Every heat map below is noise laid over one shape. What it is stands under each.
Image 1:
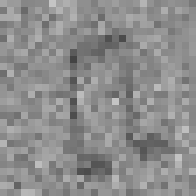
pair of musical notes
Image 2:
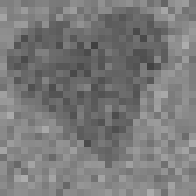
heart
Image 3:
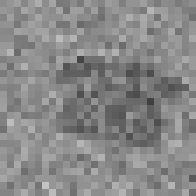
telephone
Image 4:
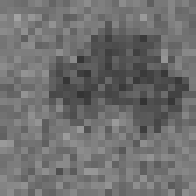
car
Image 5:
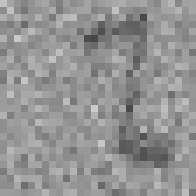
musical note
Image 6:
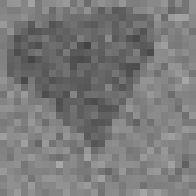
heart
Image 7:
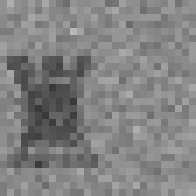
chess rook
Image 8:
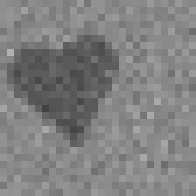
heart
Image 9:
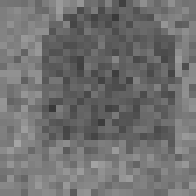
ghost
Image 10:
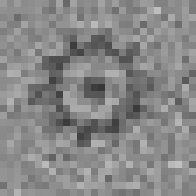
gear
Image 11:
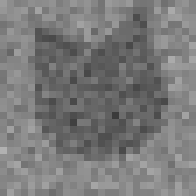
cat's head
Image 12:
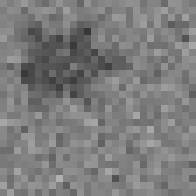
turtle
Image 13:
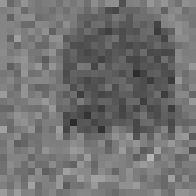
ghost
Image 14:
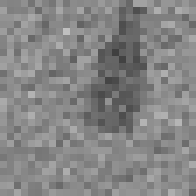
bottle
